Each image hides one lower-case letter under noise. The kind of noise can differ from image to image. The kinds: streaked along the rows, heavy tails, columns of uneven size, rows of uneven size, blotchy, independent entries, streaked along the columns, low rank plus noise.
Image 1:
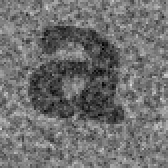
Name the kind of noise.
blotchy
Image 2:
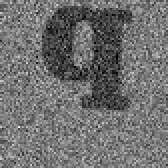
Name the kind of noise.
low rank plus noise
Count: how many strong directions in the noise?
one
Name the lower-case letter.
q
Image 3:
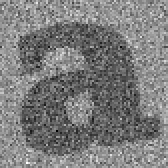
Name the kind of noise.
low rank plus noise
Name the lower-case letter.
a
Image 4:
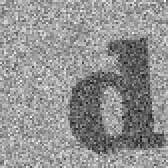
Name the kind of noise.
independent entries
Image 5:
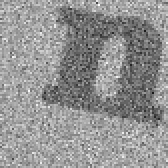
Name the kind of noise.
independent entries
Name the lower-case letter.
n
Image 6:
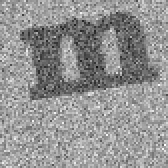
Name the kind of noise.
independent entries
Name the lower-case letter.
m
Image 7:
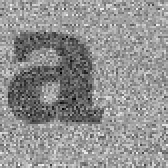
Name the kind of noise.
rows of uneven size
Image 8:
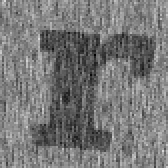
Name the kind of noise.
streaked along the columns
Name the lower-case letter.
r
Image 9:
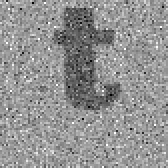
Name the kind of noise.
heavy tails
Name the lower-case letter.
t
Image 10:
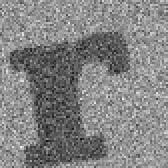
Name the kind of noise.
low rank plus noise
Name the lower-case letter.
r
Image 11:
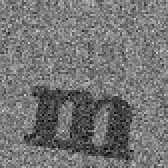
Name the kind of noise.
low rank plus noise
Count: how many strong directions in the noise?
two
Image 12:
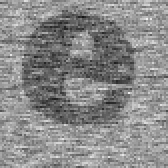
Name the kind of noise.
streaked along the rows
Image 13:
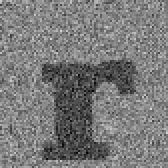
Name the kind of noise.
low rank plus noise
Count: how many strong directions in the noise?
three or four
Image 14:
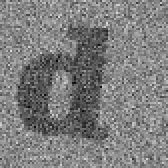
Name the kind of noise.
low rank plus noise
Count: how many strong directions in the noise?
five to eight
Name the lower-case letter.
d
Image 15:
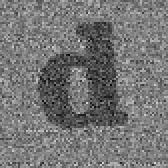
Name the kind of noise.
rows of uneven size
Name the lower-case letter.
d
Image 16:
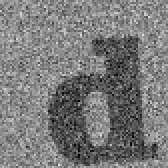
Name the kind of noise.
low rank plus noise
